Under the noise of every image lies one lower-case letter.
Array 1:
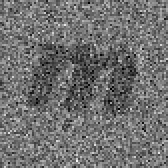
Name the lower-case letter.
m
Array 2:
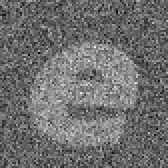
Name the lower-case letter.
e
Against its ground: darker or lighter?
lighter
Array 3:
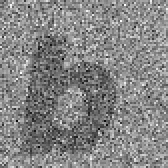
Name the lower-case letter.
b
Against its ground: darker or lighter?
darker
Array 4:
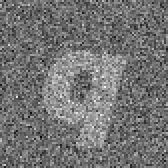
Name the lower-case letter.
q
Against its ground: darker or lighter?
lighter
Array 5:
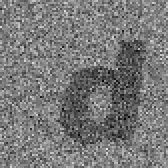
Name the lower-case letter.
d
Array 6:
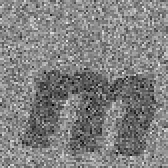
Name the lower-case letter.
m
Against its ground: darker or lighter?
darker
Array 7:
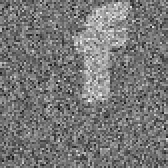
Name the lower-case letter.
f
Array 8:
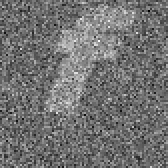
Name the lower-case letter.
f
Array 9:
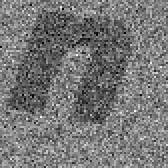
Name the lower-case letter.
n
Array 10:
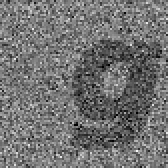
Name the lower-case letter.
g
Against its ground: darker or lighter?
darker
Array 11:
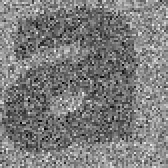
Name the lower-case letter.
a
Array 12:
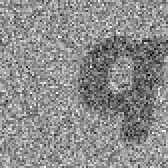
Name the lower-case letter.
q
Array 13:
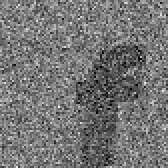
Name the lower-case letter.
f
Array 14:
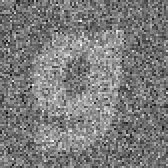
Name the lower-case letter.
g
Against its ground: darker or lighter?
lighter
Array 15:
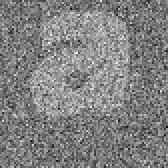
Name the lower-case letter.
a
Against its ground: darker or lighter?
lighter
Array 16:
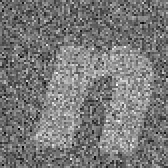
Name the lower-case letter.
n
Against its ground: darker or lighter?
lighter
